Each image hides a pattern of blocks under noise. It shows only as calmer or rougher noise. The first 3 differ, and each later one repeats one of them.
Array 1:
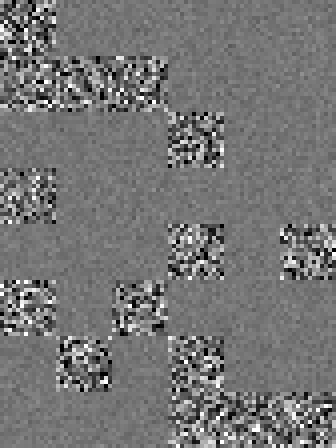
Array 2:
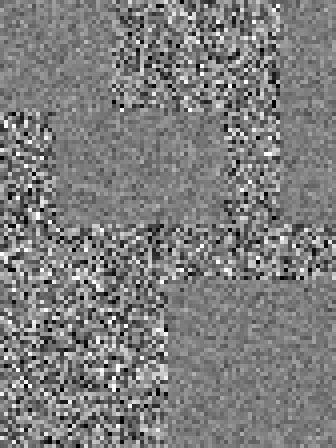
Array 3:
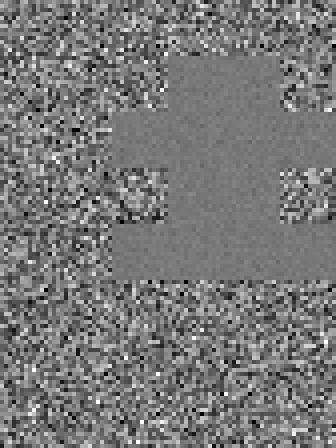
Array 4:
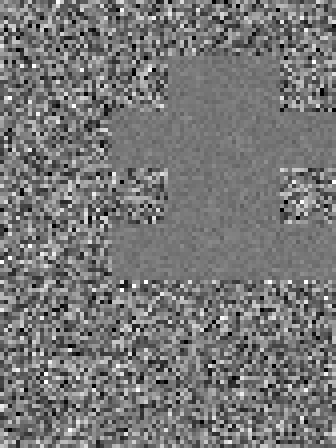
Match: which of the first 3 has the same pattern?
3
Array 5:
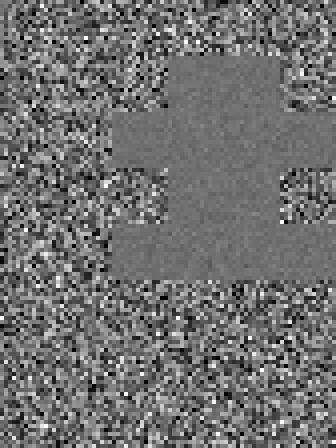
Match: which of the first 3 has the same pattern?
3
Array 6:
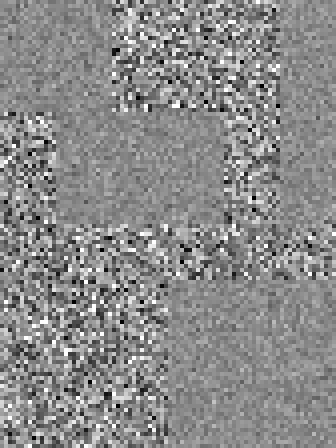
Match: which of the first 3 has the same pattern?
2
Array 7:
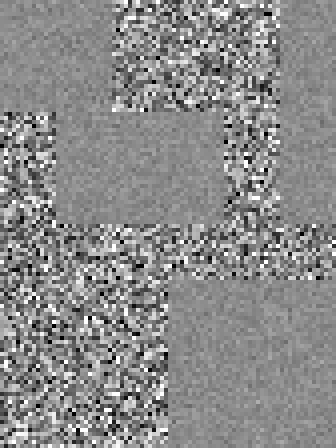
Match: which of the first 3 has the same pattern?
2
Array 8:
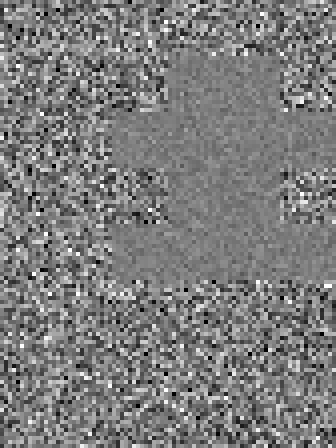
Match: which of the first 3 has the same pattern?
3
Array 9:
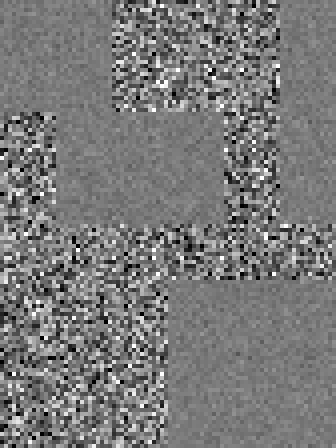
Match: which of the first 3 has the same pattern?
2
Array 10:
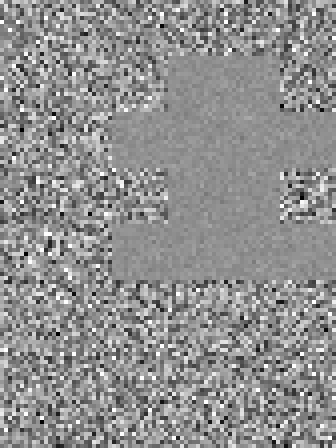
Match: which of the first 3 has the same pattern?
3
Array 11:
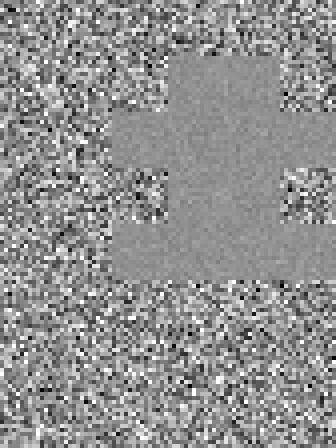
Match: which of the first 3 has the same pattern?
3
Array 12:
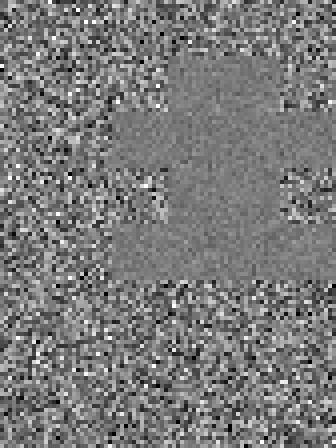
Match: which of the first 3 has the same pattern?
3
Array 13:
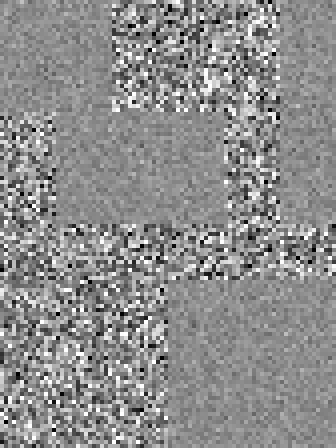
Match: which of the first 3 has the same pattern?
2
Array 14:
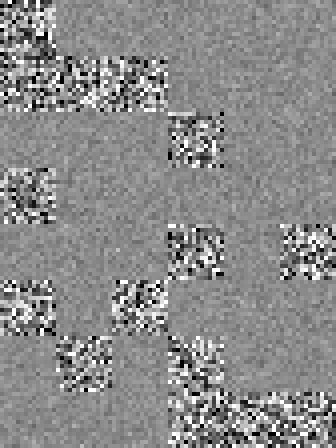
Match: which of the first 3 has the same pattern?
1
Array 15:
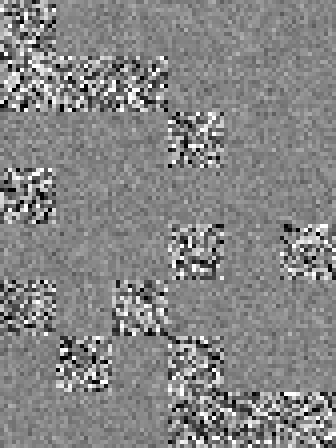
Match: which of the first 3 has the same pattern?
1
